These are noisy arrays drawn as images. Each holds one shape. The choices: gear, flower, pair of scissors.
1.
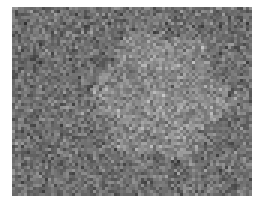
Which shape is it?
flower
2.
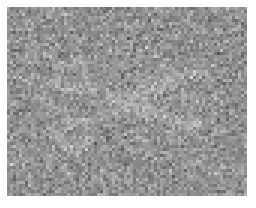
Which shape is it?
pair of scissors
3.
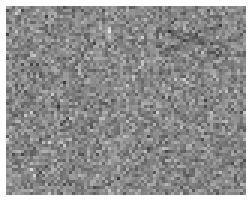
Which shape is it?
pair of scissors
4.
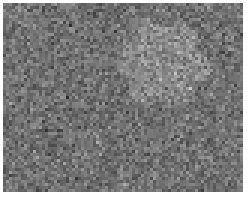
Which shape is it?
flower
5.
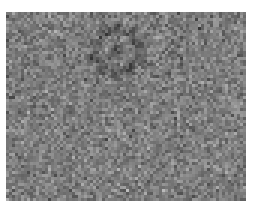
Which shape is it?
gear
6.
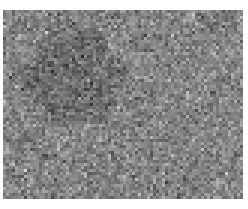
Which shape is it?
flower
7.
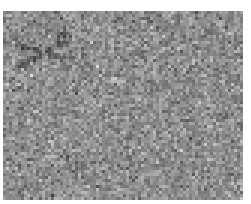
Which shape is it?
pair of scissors
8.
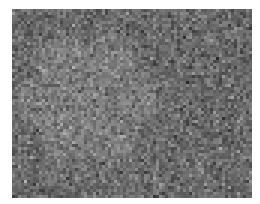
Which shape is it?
flower
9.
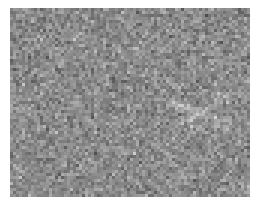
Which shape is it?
pair of scissors
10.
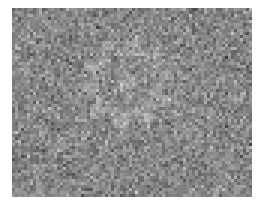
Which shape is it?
gear
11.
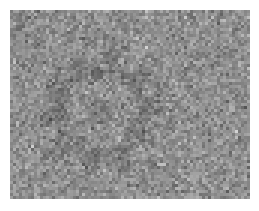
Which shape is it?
gear
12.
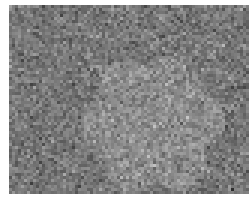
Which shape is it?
flower
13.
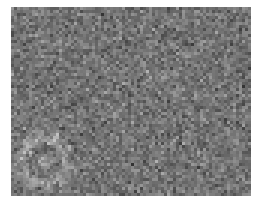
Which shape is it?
gear
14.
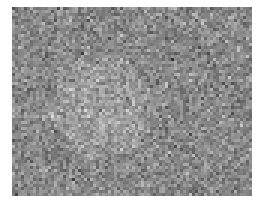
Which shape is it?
flower
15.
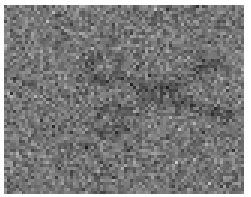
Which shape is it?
pair of scissors
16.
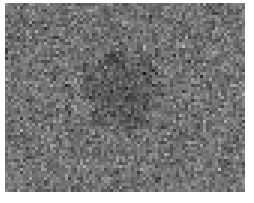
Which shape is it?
flower
